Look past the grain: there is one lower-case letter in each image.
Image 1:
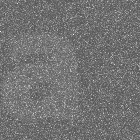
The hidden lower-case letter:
a
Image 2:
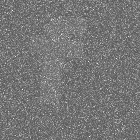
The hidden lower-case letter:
f
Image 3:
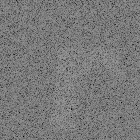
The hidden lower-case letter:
r
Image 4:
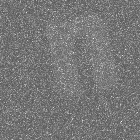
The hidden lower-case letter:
n
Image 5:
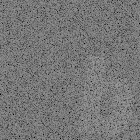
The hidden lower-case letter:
b
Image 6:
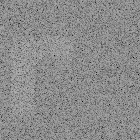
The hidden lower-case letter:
r
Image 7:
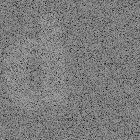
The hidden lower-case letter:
d
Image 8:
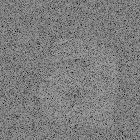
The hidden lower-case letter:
a
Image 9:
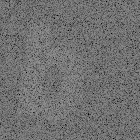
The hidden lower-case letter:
b
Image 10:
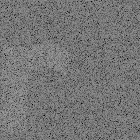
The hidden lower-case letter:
r
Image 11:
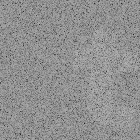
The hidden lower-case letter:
t
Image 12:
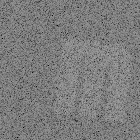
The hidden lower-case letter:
m
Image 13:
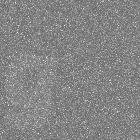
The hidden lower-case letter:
g
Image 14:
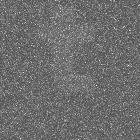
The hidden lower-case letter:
t
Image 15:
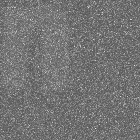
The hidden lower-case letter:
n
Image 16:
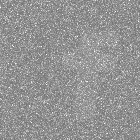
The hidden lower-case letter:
f
